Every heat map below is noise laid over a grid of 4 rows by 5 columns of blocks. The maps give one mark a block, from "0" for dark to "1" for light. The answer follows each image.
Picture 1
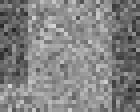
0 1 1 1 0
0 1 1 1 0
0 1 1 1 0
1 1 1 1 0
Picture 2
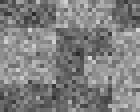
0 0 1 1 0
1 1 0 0 1
1 1 0 1 1
0 0 0 0 1
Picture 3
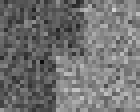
0 0 0 1 1
0 0 0 1 1
0 0 1 1 1
0 0 1 1 1
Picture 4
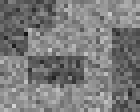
0 0 1 1 1
0 1 1 1 0
1 0 0 1 0
1 1 1 1 0
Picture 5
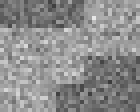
0 0 0 1 1
1 1 1 1 1
1 1 1 0 0
1 1 0 0 0
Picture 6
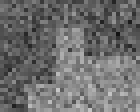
0 0 0 0 0
0 0 1 0 0
0 0 1 1 1
0 1 1 1 1
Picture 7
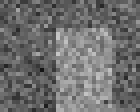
0 0 0 0 0
0 0 1 1 0
0 0 1 1 0
0 0 1 1 0
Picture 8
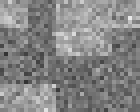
1 0 1 1 1
0 0 1 1 0
0 0 0 0 0
1 1 0 0 0
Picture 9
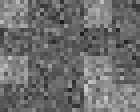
1 0 0 1 0
0 0 0 0 0
1 0 0 1 0
0 0 0 1 1
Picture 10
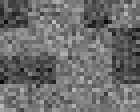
0 1 1 0 1
1 1 1 1 0
0 0 1 1 0
1 1 1 1 1
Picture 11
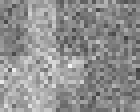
0 1 0 0 0
0 1 0 0 0
1 1 1 0 0
1 1 0 0 0
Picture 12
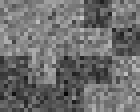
1 1 1 0 1
1 1 1 1 0
0 1 0 0 1
0 0 0 1 1
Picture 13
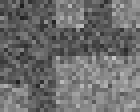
0 0 1 0 1
0 0 0 0 0
0 0 1 1 1
1 0 1 1 1
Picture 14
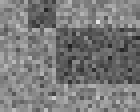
1 0 1 1 1
1 1 0 0 0
1 1 0 0 0
1 1 1 1 1
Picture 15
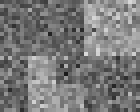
0 0 0 1 1
0 0 0 1 1
0 1 0 0 0
0 1 1 0 0
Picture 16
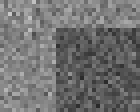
1 1 1 1 1
1 1 0 0 0
1 1 0 0 0
1 1 0 0 0
